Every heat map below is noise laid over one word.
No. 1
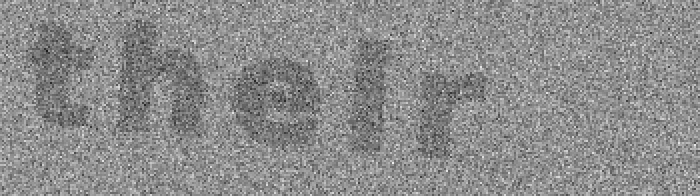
their
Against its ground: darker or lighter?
darker
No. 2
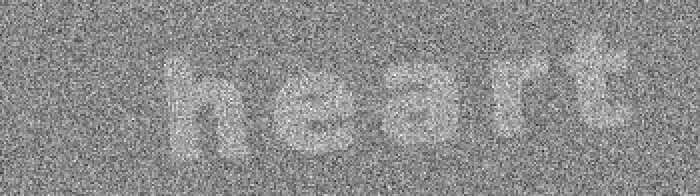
heart
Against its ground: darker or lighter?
lighter
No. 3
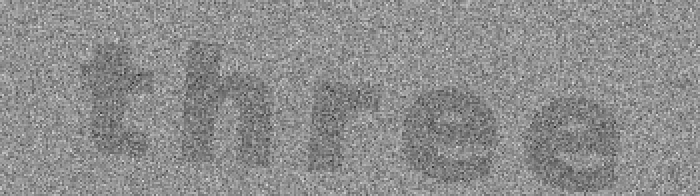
three
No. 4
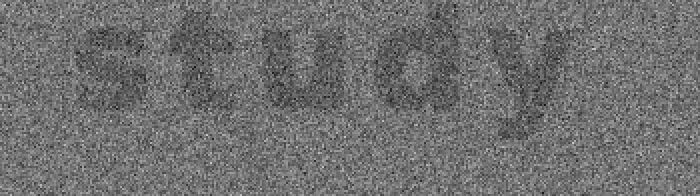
study
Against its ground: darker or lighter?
darker
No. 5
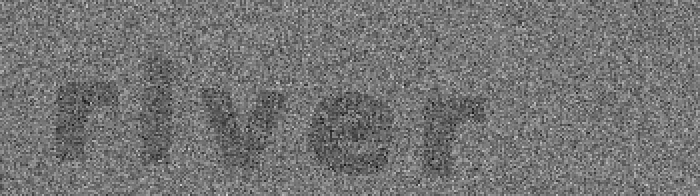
river
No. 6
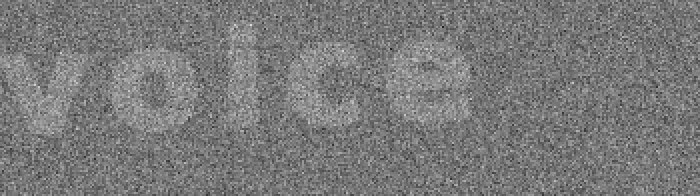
voice
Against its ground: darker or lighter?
lighter
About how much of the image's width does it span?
two thirds
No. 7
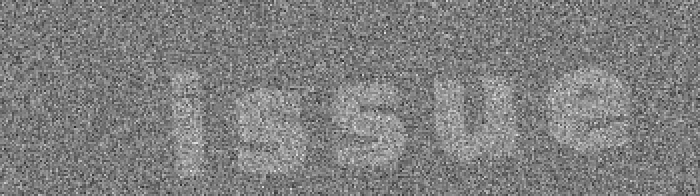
issue
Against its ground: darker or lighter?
lighter
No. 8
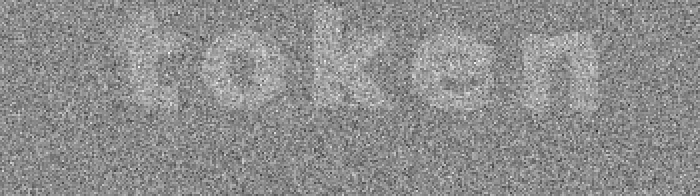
token
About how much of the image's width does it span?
two thirds
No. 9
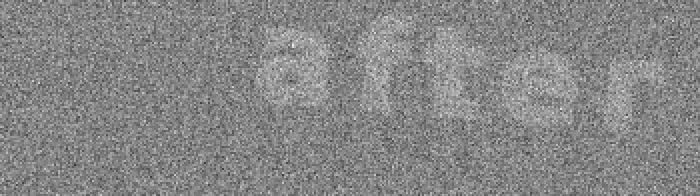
after
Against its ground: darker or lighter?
lighter
